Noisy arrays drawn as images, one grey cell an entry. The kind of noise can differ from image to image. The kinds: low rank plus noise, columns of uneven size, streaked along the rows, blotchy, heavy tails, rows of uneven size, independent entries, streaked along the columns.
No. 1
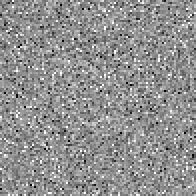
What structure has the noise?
heavy tails
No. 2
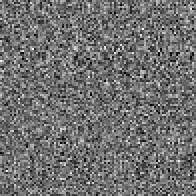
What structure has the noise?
low rank plus noise
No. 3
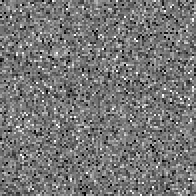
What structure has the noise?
heavy tails
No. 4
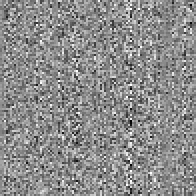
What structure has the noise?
columns of uneven size
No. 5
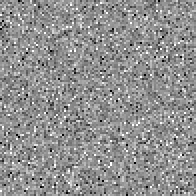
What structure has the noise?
heavy tails
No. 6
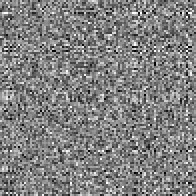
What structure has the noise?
low rank plus noise
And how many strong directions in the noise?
one
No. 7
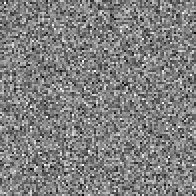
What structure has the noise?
independent entries
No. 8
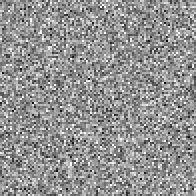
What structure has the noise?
independent entries
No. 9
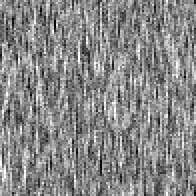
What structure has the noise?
streaked along the columns
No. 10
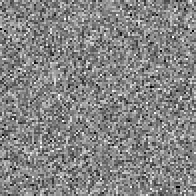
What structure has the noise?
independent entries
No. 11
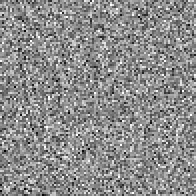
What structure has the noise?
independent entries
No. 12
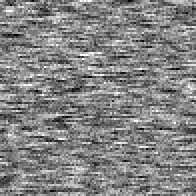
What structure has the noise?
streaked along the rows
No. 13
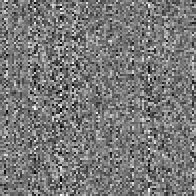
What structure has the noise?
columns of uneven size
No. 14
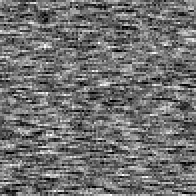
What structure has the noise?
streaked along the rows
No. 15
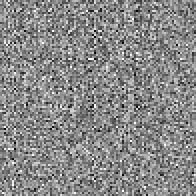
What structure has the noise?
low rank plus noise
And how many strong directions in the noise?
one
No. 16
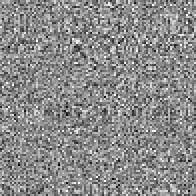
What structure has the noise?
low rank plus noise
